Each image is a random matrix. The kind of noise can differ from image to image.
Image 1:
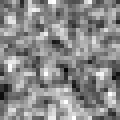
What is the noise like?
blotchy
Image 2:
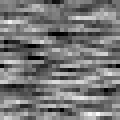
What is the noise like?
streaked along the rows
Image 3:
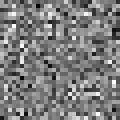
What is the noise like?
low rank plus noise
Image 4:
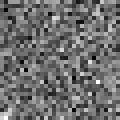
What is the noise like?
independent entries
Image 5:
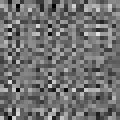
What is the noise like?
low rank plus noise
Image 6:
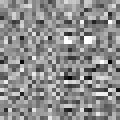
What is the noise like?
low rank plus noise
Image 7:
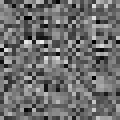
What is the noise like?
low rank plus noise
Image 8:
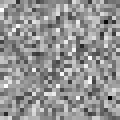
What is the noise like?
independent entries
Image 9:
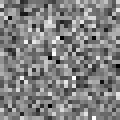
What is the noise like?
independent entries
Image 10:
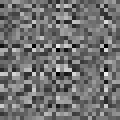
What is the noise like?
low rank plus noise
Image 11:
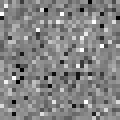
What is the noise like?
heavy tails
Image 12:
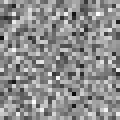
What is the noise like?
independent entries
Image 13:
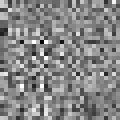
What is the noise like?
low rank plus noise
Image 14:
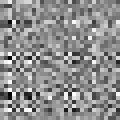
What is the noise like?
low rank plus noise
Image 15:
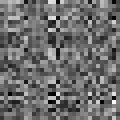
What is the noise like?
low rank plus noise
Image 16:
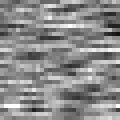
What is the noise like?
streaked along the rows
